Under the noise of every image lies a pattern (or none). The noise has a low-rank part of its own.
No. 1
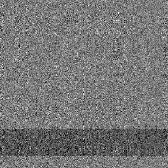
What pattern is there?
one band of rows
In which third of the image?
bottom
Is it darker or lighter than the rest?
darker
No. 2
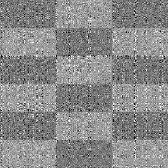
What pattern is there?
a checkerboard
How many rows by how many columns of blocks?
6 by 3
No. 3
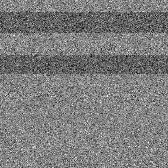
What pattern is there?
bands of rows
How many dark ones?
2
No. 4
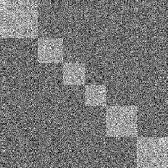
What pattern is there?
blocks along the diagonal
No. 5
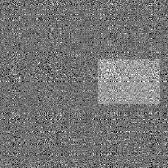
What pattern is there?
one block
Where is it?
middle right
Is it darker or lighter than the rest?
lighter
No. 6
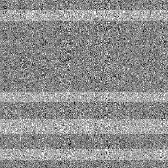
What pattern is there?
bands of rows
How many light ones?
4
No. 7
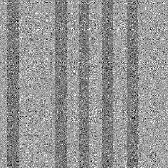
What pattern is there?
bands of columns
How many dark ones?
5
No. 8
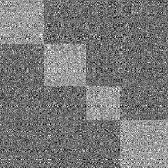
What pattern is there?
blocks along the diagonal
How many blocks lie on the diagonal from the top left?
4
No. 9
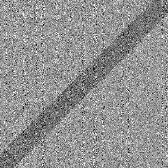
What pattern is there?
a diagonal band
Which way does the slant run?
bottom left to top right
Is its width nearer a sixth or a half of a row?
a sixth
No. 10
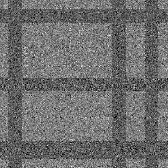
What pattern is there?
bands of rows crossing bands of columns
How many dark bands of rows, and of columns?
3 and 3
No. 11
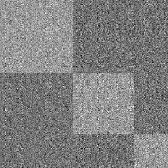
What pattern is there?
blocks along the diagonal
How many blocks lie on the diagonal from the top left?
3
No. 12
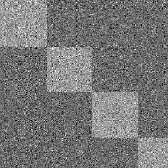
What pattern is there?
blocks along the diagonal
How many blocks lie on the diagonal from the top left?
4
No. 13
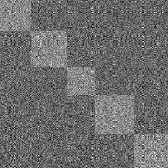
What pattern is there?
blocks along the diagonal
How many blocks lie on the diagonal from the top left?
5
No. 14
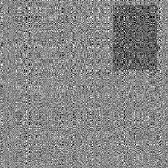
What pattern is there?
one block
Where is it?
top right
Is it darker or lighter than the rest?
darker
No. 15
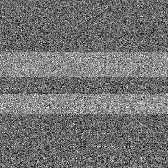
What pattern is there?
bands of rows
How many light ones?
2
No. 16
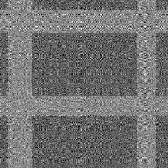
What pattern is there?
bands of rows crossing bands of columns
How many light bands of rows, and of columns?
2 and 2
